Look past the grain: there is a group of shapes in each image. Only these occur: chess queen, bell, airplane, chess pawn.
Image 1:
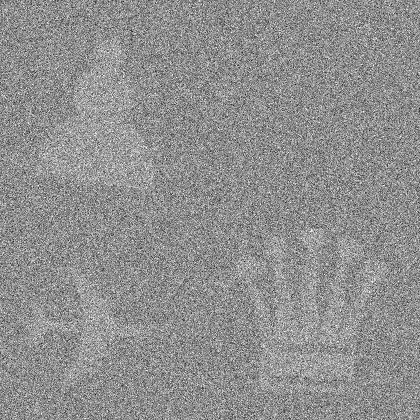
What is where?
top left: chess pawn; bottom left: airplane; bottom right: chess queen
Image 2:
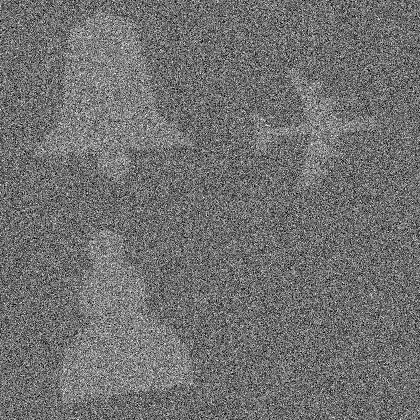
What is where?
top left: bell; top right: airplane; bottom left: chess pawn
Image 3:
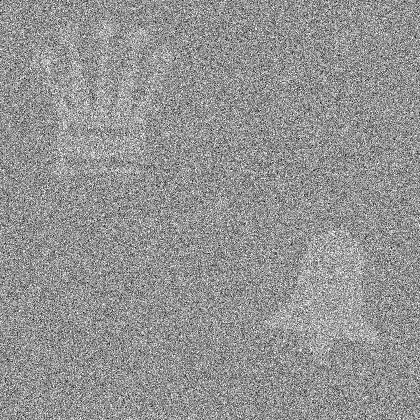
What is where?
top left: chess queen; bottom right: bell
